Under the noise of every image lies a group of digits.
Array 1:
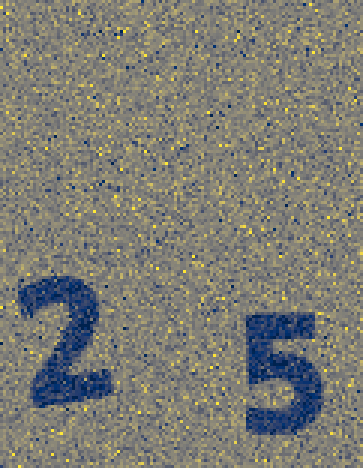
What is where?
bottom left: 2; bottom right: 5
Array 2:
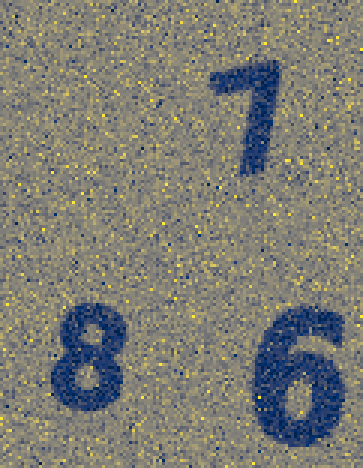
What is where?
top right: 7; bottom left: 8; bottom right: 6
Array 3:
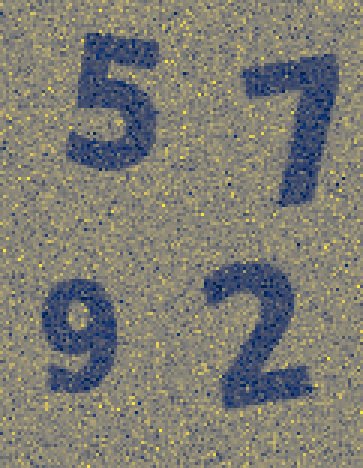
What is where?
top left: 5; top right: 7; bottom left: 9; bottom right: 2
